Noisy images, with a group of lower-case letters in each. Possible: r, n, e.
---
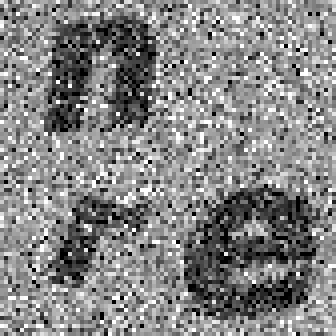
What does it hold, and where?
top left: dark n; bottom left: dark r; bottom right: dark e
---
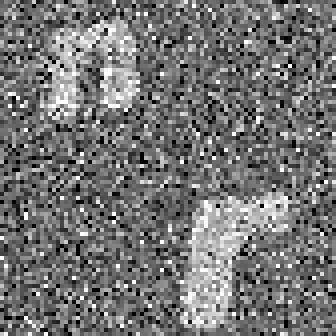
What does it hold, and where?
top left: light n; bottom right: light r
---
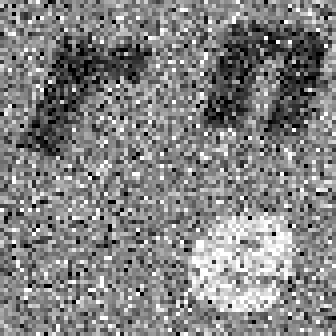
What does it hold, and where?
top left: dark r; top right: dark n; bottom right: light e
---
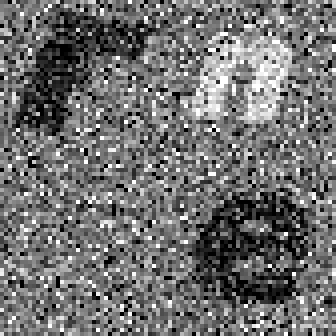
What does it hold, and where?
top left: dark r; top right: light n; bottom right: dark e
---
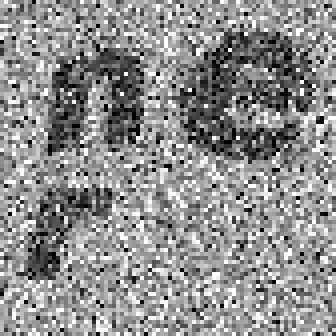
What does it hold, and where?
top left: dark n; top right: dark e; bottom left: dark r
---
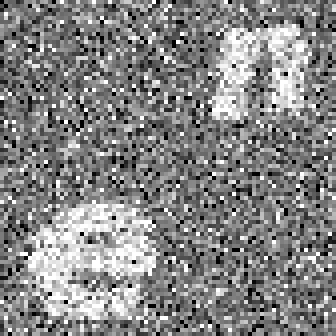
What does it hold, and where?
top right: light n; bottom left: light e
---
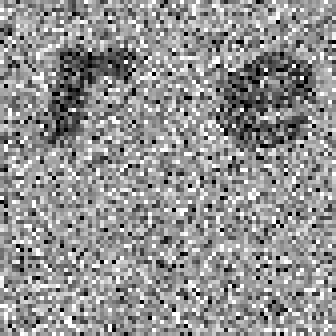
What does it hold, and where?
top left: dark r; top right: dark e
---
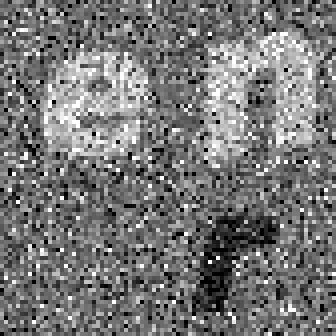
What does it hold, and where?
top left: light e; top right: light n; bottom right: dark r
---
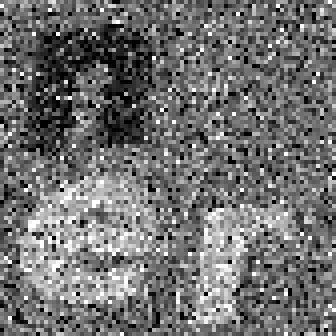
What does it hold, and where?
top left: dark n; bottom left: light e; bottom right: light r
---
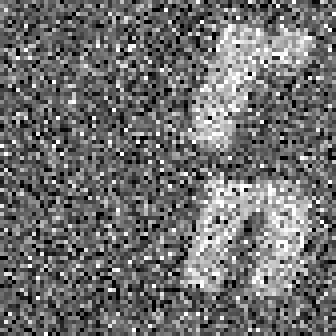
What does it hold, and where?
top right: light r; bottom right: light n
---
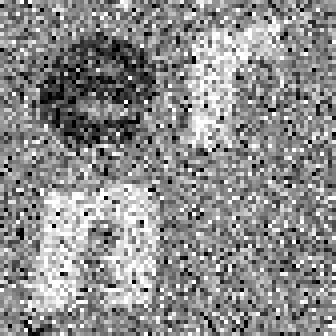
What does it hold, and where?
top left: dark e; top right: light r; bottom left: light n
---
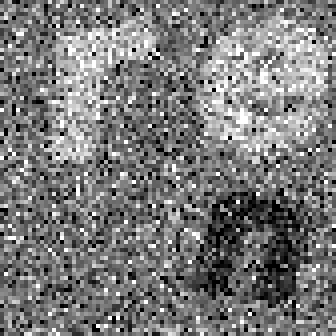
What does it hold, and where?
top left: light r; top right: light e; bottom right: dark n
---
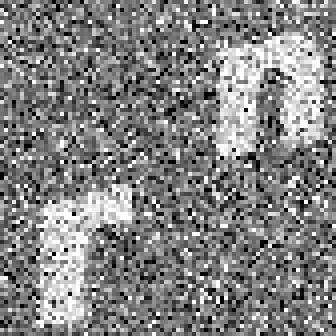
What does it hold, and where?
top right: light n; bottom left: light r
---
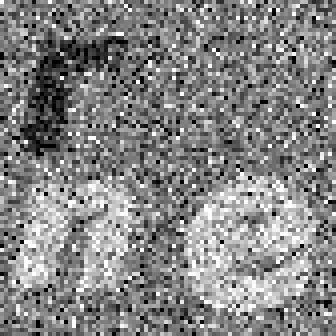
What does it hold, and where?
top left: dark r; bottom left: light n; bottom right: light e
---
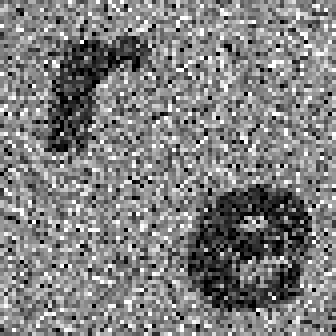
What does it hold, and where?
top left: dark r; bottom right: dark e
